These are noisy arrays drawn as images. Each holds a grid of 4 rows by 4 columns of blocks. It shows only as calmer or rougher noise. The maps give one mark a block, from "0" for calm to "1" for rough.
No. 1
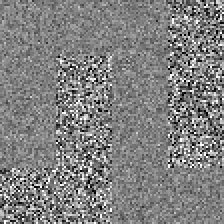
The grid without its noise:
0001
0101
0101
1100
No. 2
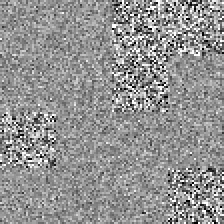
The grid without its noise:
0011
0010
1000
0001
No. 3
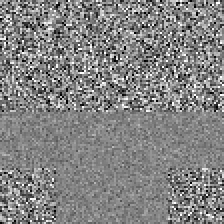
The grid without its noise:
1111
1111
0000
1001
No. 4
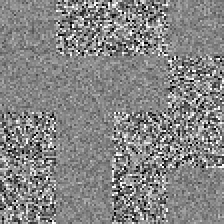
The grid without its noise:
0110
0001
1011
1010
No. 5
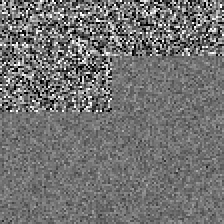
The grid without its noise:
1111
1100
0000
0000
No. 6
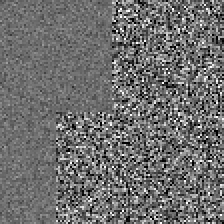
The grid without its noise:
0011
0011
0111
0111
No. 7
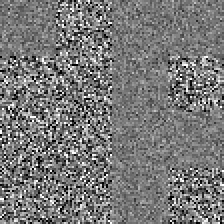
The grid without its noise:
0100
1101
1100
1101
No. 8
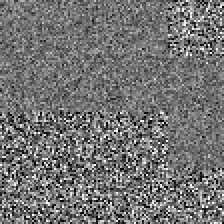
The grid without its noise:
0001
0000
1110
1111
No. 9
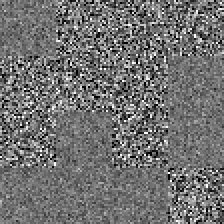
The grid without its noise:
0111
1110
1010
0001
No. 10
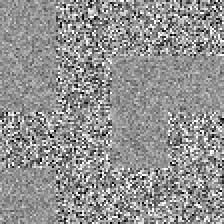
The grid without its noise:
0111
0100
1101
0111
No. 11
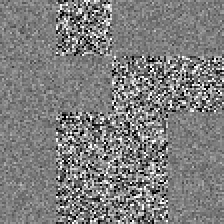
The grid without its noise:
0100
0011
0110
0110
